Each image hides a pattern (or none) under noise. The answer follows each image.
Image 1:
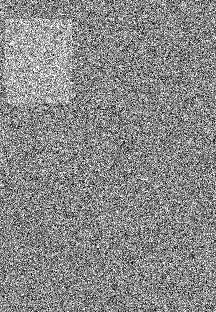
one block
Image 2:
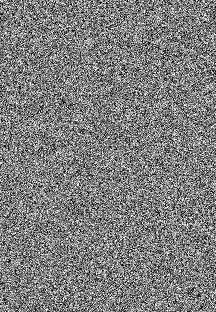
only noise
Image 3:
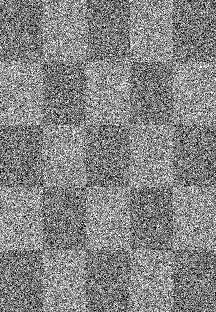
a checkerboard
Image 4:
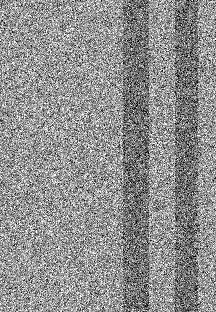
bands of columns
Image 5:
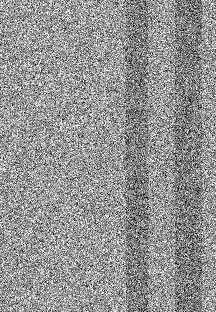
bands of columns
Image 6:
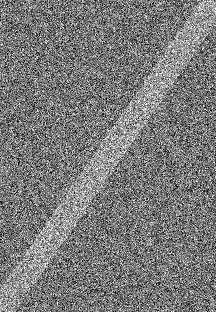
a diagonal band
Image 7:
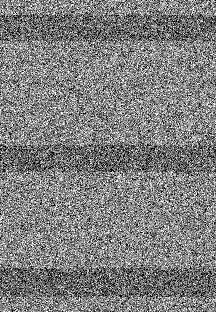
bands of rows
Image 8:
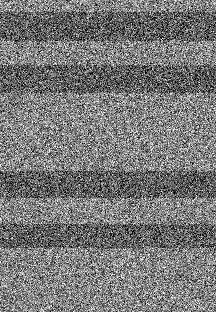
bands of rows
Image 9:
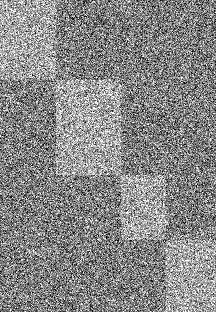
blocks along the diagonal
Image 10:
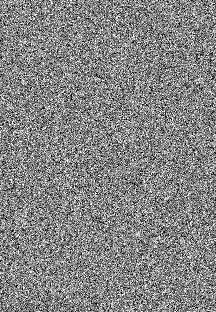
only noise
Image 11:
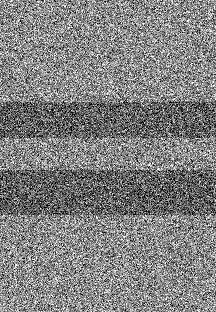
bands of rows
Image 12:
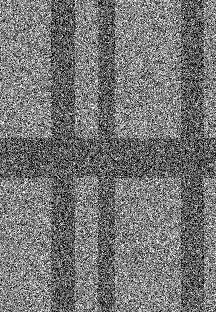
bands of rows crossing bands of columns
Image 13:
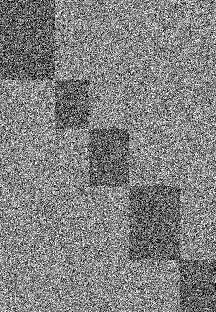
blocks along the diagonal
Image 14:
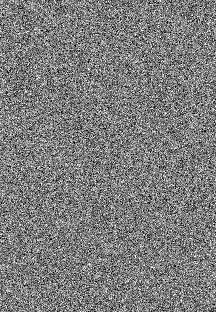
only noise
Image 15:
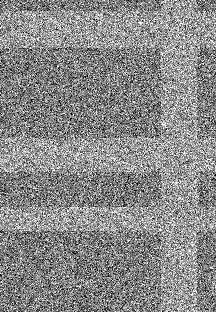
bands of rows crossing bands of columns
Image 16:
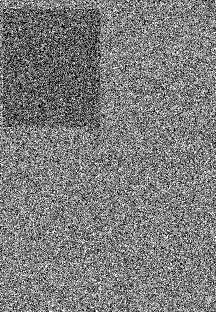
one block
